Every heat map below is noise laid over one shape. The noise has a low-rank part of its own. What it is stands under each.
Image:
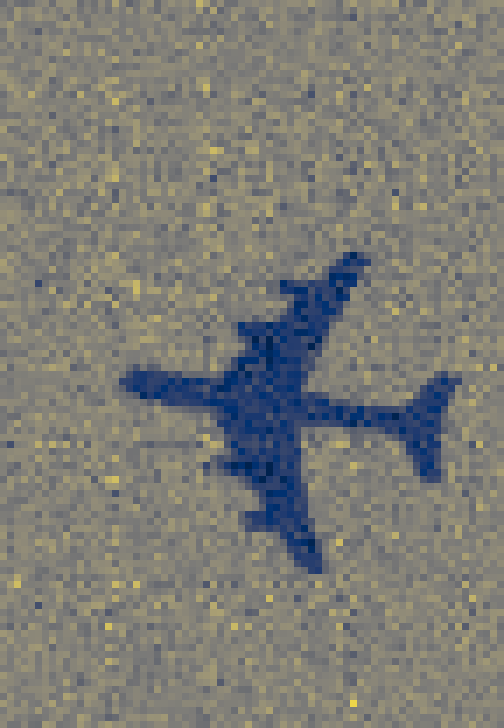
airplane
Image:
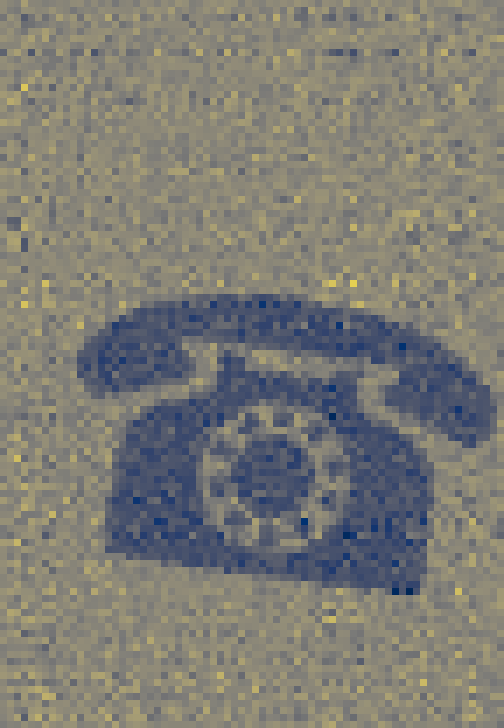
telephone
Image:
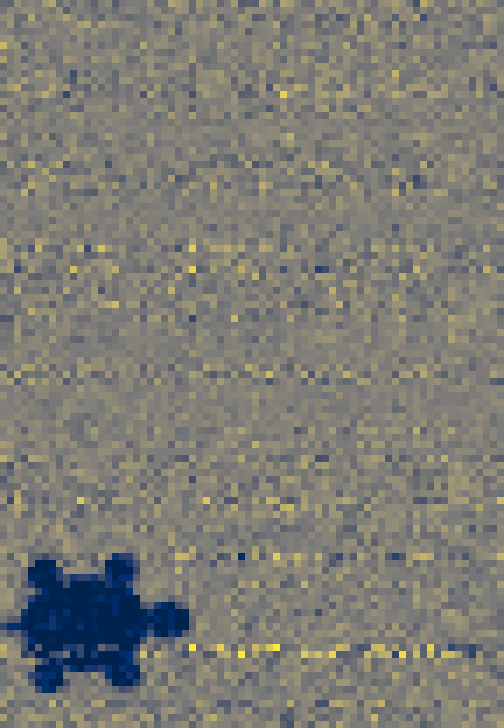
turtle
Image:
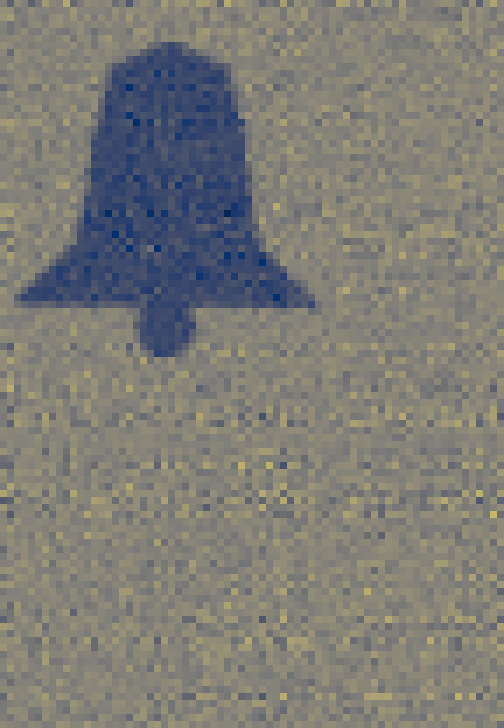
bell
